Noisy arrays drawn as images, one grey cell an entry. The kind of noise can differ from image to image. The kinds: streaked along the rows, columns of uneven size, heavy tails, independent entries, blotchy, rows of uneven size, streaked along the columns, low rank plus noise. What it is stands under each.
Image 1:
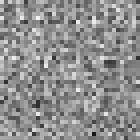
low rank plus noise
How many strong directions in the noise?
five to eight
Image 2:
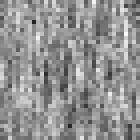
streaked along the columns
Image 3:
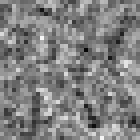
blotchy
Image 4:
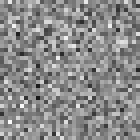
independent entries
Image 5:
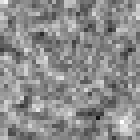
blotchy
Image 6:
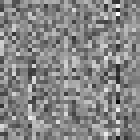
columns of uneven size
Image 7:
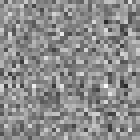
low rank plus noise
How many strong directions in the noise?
two
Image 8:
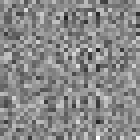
low rank plus noise
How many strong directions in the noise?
one
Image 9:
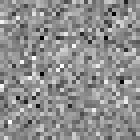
heavy tails
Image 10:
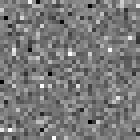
heavy tails
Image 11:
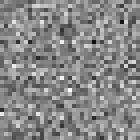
low rank plus noise
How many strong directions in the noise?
three or four
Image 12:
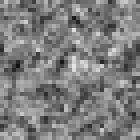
blotchy
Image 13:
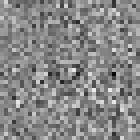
low rank plus noise
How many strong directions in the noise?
five to eight
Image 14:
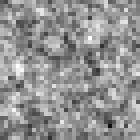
blotchy
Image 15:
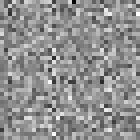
low rank plus noise
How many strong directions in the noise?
one
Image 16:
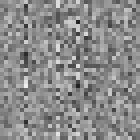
columns of uneven size
